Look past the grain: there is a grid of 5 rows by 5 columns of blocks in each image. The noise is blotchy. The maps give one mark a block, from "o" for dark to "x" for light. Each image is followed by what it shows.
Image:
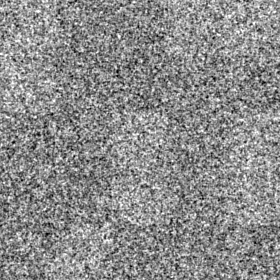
xooxx
xoooo
ooxox
ooxox
oxooo
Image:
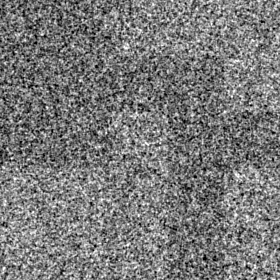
ooxxx
oooox
ooxoo
xxxox
xxxox
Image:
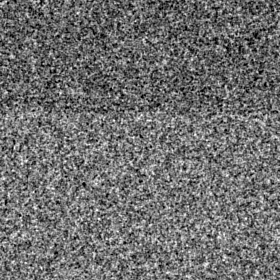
ooooo
ooooo
xxxxx
xxxxx
xxxxx
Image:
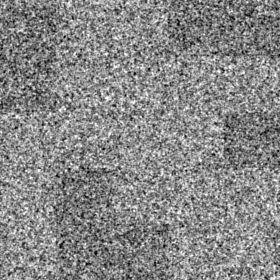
oxxoo
oxxxx
xxxxo
xoxxx
xooxx
